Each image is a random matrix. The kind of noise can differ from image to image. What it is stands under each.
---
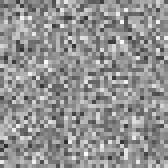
independent entries
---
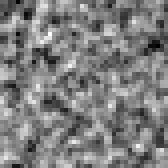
blotchy
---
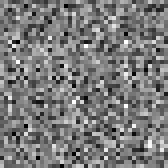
low rank plus noise
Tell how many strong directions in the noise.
five to eight
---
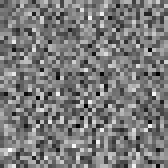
low rank plus noise
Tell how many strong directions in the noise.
five to eight
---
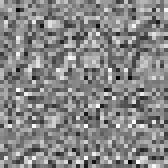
low rank plus noise
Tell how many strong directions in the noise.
three or four
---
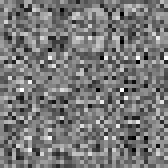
low rank plus noise
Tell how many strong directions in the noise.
three or four
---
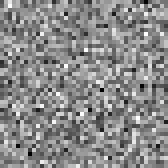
independent entries
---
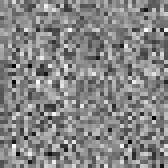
low rank plus noise
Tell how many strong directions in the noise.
three or four
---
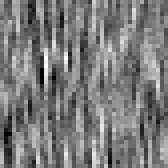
streaked along the columns
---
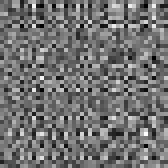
low rank plus noise
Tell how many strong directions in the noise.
one
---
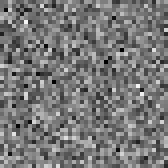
independent entries
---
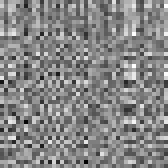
low rank plus noise
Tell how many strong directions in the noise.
one
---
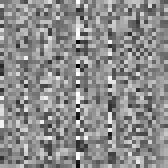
columns of uneven size
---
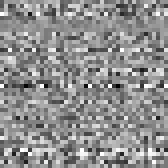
rows of uneven size
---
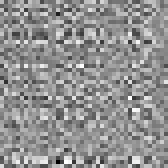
low rank plus noise
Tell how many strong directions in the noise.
one
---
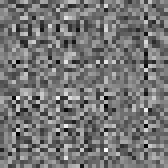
low rank plus noise
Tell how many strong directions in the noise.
two
